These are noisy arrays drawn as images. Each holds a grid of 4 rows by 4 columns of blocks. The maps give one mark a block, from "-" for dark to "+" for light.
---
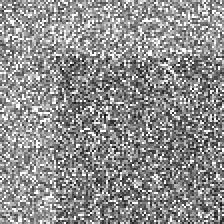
++++
+---
+---
+---
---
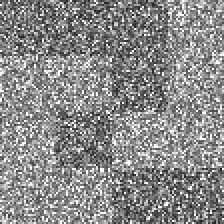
---+
++-+
+-++
++--
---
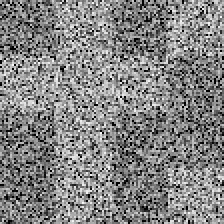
-+-+
+++-
-+--
-+-+
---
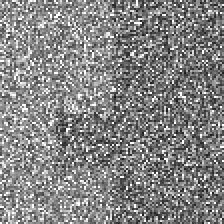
++--
++--
+---
++--
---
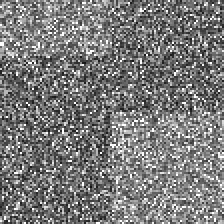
++--
----
--++
--++
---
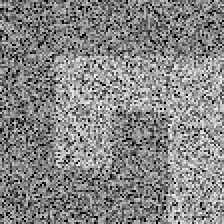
----
-+++
-+-+
---+
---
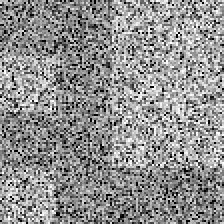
--++
+-++
--++
+---
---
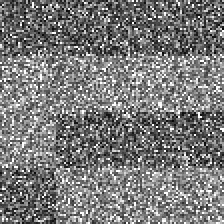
----
++++
+---
-+++
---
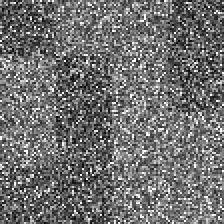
-++-
+-+-
+-++
--++
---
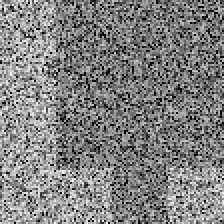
+---
+---
+---
++-+
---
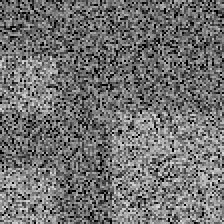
----
+---
--++
+-++
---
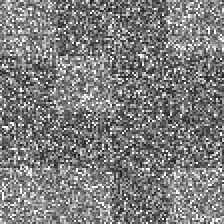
+--+
-+--
----
++-+
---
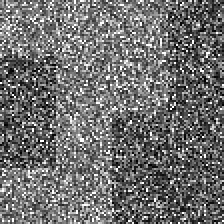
+++-
-++-
-+--
++--
